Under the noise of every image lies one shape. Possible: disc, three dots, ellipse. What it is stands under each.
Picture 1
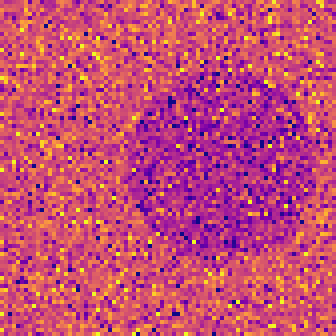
disc
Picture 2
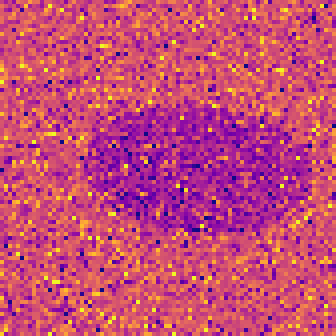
ellipse
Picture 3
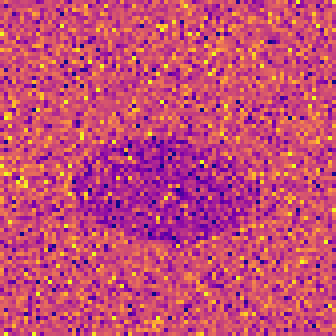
ellipse
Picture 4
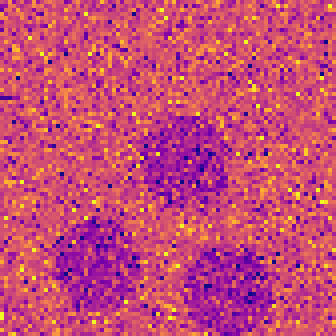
three dots
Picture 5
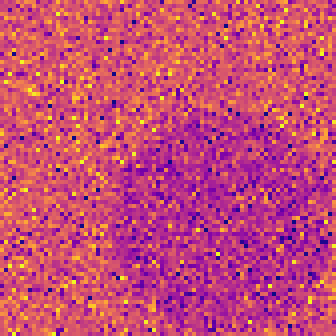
disc
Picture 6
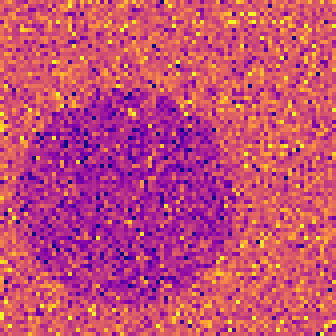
disc
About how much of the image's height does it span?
two thirds
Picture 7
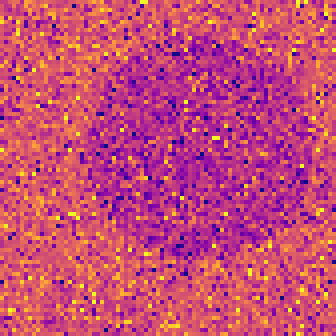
disc
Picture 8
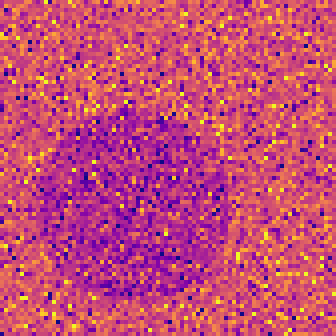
disc
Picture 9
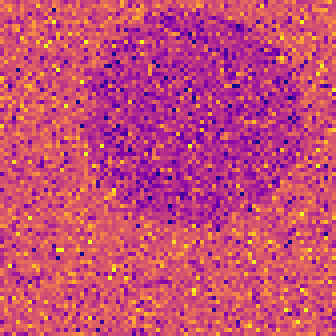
disc
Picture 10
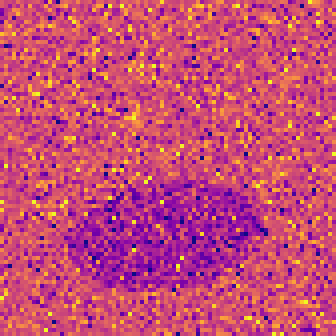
ellipse
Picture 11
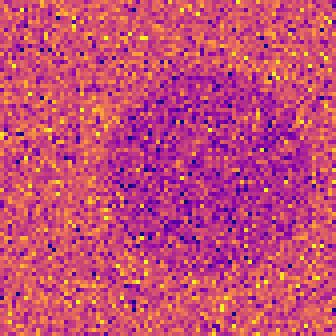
disc
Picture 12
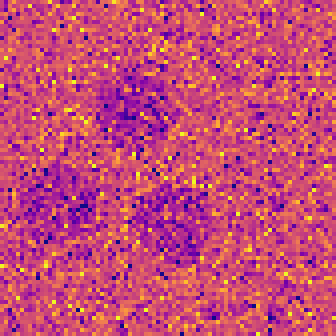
three dots
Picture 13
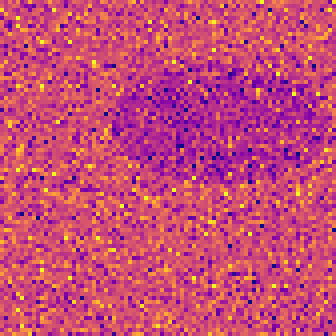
ellipse
